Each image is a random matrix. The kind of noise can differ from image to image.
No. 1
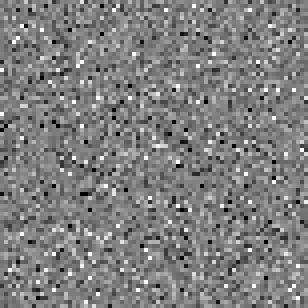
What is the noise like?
heavy tails
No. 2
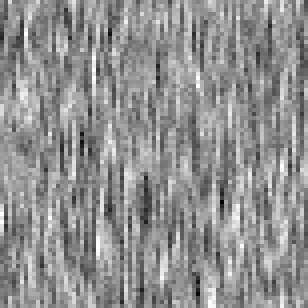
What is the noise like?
streaked along the columns
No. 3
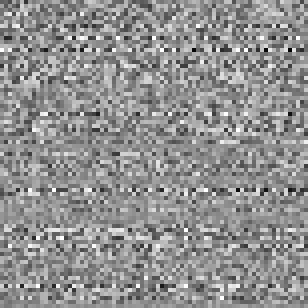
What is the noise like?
rows of uneven size
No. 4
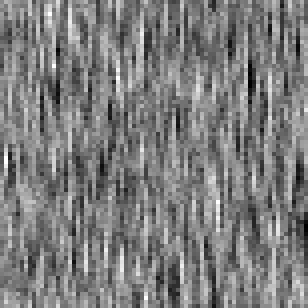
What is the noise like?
streaked along the columns
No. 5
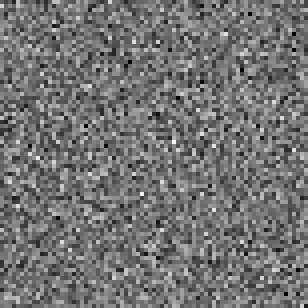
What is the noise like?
independent entries
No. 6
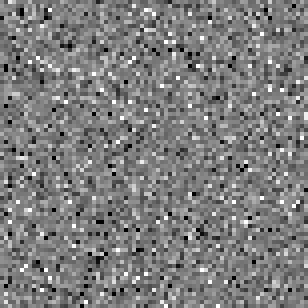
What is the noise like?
heavy tails
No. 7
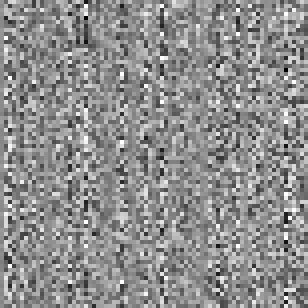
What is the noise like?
columns of uneven size
